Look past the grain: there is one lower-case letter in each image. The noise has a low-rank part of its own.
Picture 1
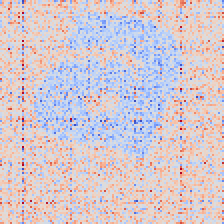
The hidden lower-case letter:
a
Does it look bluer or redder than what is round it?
bluer
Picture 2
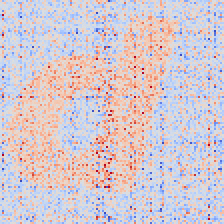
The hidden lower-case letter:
d
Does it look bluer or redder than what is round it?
redder
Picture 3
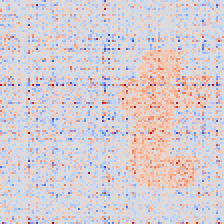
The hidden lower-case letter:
t
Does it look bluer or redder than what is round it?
redder
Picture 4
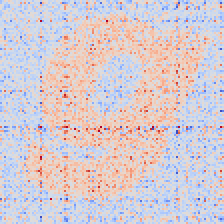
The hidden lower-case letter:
g
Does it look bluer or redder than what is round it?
redder
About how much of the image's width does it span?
nearly all
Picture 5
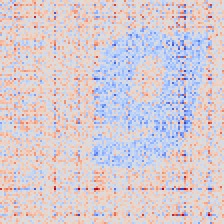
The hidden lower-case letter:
g
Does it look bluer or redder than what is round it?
bluer
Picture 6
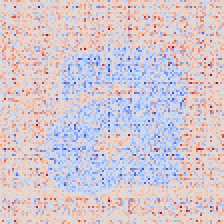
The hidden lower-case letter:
a
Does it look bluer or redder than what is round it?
bluer
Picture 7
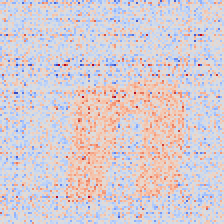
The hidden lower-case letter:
n
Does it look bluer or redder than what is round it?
redder
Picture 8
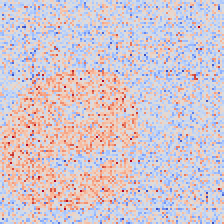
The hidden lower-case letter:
e
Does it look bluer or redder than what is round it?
redder
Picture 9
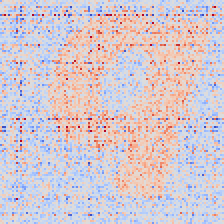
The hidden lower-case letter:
q
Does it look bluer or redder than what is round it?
redder
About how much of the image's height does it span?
nearly all
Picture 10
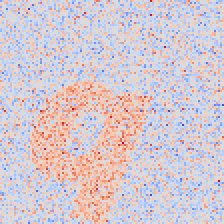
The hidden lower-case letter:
q
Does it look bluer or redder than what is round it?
redder
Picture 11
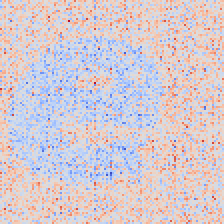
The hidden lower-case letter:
e
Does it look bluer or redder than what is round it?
bluer
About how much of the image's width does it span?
two thirds
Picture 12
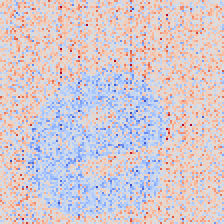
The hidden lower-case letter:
e
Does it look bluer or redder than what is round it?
bluer
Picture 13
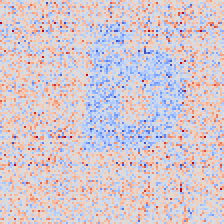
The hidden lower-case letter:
b
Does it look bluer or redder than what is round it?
bluer
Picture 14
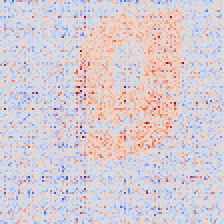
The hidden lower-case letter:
g
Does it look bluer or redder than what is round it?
redder
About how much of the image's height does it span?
two thirds
